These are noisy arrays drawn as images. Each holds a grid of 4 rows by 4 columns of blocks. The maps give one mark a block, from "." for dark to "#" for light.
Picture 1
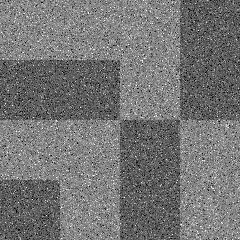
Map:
# # # .
. . # .
# # . #
. # . #
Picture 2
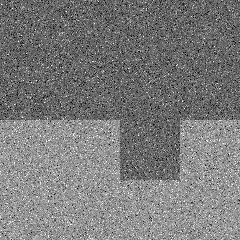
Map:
. . . .
. . . .
# # . #
# # # #
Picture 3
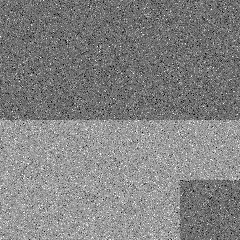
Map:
. . . .
. . . .
# # # #
# # # .
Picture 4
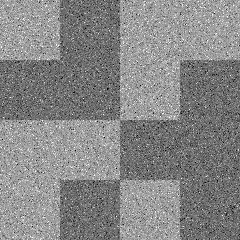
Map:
# . # #
. . # .
# # . .
# . # .
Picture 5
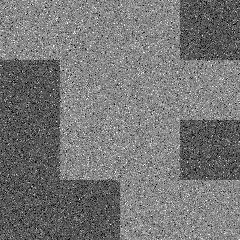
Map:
# # # .
. # # #
. # # .
. . # #
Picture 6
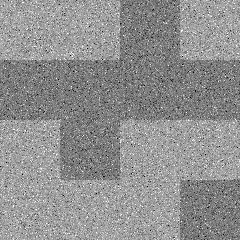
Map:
# # . #
. . . .
# . # #
# # # .
